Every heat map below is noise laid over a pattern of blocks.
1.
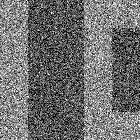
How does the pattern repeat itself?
top and bottom mirror each other
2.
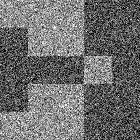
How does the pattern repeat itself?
top and bottom mirror each other
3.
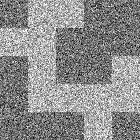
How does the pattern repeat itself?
mirrored about the diagonal from the bottom left
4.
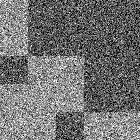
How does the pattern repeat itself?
mirrored about the diagonal from the bottom left
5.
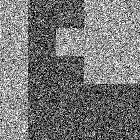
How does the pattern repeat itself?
no symmetry
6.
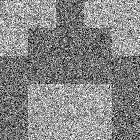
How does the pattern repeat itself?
left and right mirror each other
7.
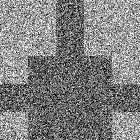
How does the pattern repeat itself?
left and right mirror each other
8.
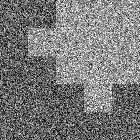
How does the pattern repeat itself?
mirrored about the diagonal from the bottom left
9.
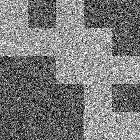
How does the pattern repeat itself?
mirrored about the diagonal from the bottom left
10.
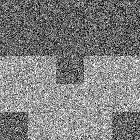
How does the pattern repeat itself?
left and right mirror each other
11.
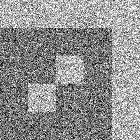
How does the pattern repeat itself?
mirrored about the diagonal from the bottom left
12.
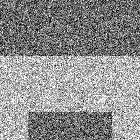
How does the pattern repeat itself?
left and right mirror each other
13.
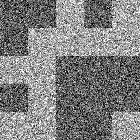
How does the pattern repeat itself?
mirrored about the diagonal from the top left
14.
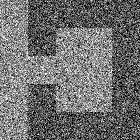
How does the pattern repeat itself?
top and bottom mirror each other
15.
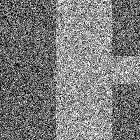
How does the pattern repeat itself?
top and bottom mirror each other
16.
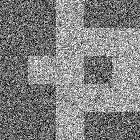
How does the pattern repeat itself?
top and bottom mirror each other
